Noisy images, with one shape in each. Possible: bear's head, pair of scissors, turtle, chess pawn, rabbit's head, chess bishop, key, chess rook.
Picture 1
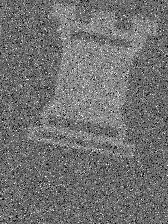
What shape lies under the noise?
chess rook
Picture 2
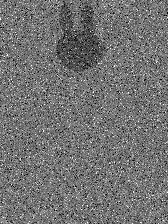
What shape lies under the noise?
rabbit's head
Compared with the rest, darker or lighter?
darker
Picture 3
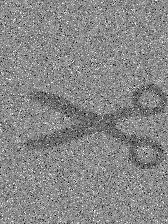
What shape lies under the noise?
pair of scissors
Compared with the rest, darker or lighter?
darker
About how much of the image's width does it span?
nearly all
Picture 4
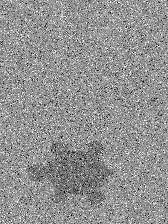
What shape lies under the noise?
turtle
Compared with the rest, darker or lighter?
darker
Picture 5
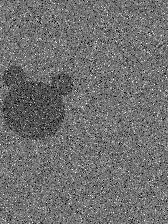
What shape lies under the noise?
bear's head
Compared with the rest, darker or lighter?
darker
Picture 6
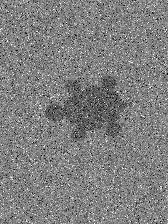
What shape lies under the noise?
turtle
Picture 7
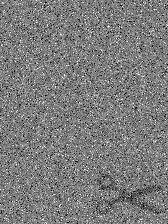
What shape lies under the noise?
pair of scissors
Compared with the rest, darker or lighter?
darker
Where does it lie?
bottom right
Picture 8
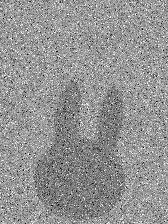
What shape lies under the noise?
rabbit's head
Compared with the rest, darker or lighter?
darker
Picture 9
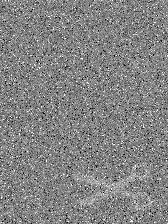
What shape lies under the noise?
pair of scissors
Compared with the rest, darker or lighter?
lighter
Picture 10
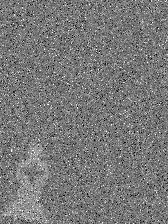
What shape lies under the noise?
chess bishop
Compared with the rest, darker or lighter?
lighter
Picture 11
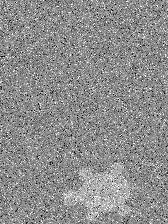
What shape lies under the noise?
turtle
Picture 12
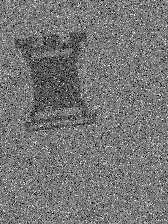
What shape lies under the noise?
chess rook
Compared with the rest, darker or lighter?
darker
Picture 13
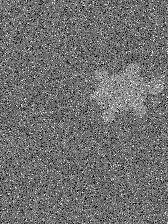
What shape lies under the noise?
turtle
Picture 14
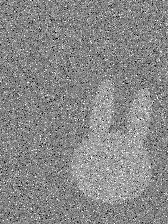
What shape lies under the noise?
rabbit's head
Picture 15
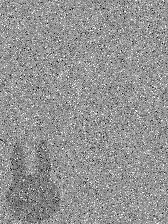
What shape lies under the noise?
rabbit's head
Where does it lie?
bottom left
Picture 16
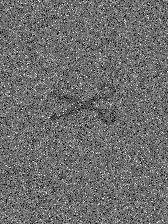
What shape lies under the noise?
pair of scissors
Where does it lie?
centre
